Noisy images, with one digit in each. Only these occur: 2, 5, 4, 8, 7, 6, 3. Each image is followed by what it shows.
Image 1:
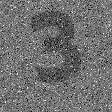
3
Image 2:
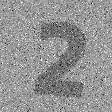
2
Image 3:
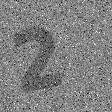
2
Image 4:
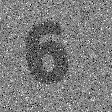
6
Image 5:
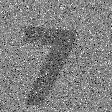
7
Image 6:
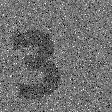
3
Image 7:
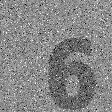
6
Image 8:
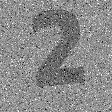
2
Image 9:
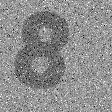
8
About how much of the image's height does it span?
two thirds
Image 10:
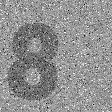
8
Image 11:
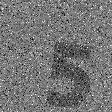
5
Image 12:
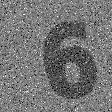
6
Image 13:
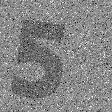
5
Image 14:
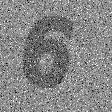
6
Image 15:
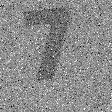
7
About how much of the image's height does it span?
two thirds
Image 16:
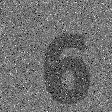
6
